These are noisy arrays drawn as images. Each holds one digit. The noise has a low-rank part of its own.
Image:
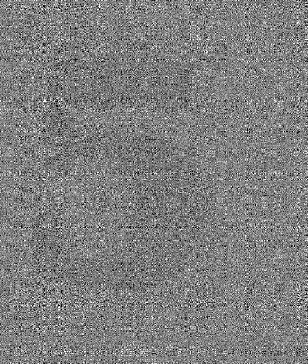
5
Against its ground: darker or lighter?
darker
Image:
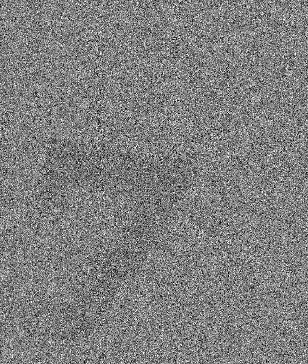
7
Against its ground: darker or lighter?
darker
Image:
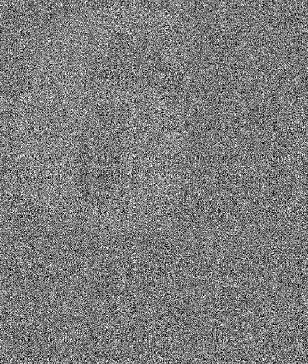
6
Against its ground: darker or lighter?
lighter
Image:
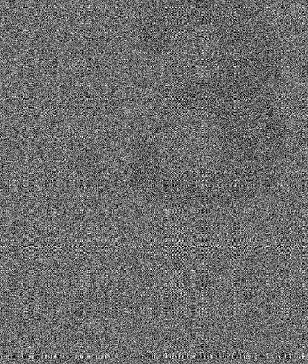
3
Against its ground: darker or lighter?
darker
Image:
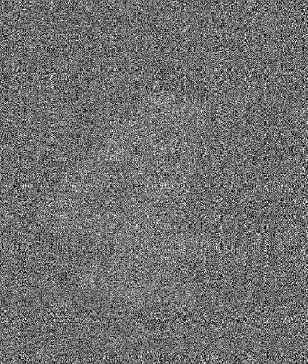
4
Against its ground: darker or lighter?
lighter
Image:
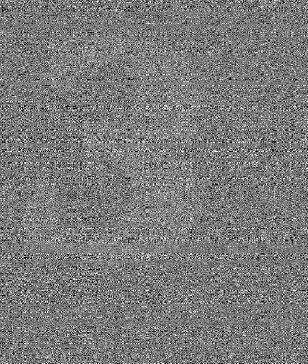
3
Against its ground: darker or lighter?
lighter
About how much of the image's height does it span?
two thirds
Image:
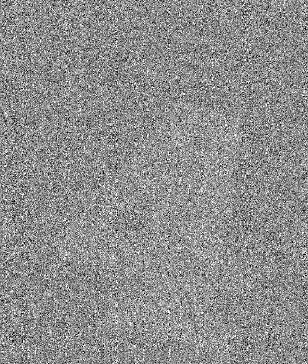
4
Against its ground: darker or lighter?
lighter
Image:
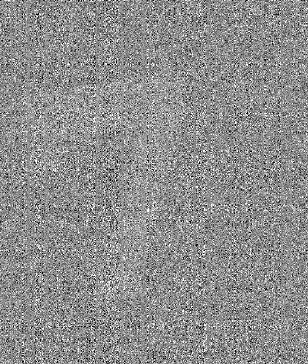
7
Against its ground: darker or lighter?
lighter
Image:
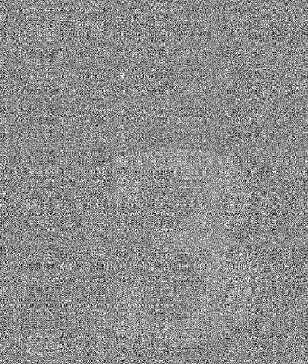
3
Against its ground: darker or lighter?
lighter
